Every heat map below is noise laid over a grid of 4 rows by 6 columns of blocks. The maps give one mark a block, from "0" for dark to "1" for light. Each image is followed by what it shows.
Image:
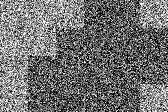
111001
110000
100000
100001
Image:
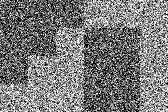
000111
001001
011001
111001
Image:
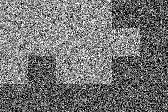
111100
111110
101100
000000
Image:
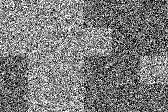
111000
111100
011001
011000
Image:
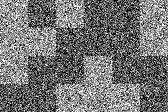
101001
110001
100100
001110
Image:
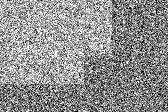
111100
111100
111000
000000
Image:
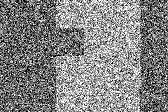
001110
000110
001110
001110
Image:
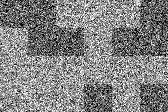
001110
100100
111111
111010
